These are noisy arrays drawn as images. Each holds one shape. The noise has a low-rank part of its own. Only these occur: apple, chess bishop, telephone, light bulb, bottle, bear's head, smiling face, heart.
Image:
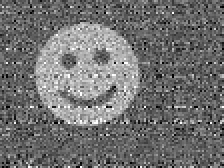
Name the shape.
smiling face
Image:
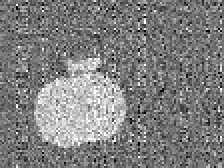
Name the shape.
apple
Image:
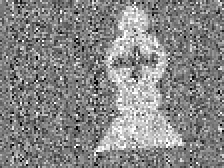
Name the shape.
chess bishop
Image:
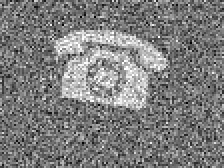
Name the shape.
telephone
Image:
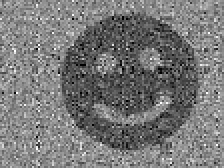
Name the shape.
smiling face
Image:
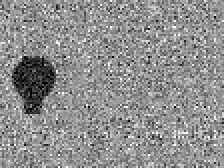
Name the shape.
light bulb
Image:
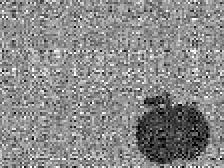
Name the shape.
apple
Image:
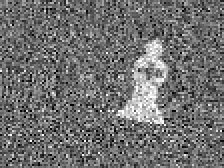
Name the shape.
chess bishop
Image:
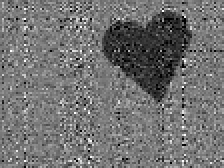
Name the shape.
heart
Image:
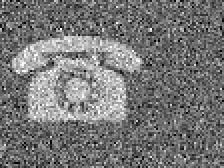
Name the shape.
telephone
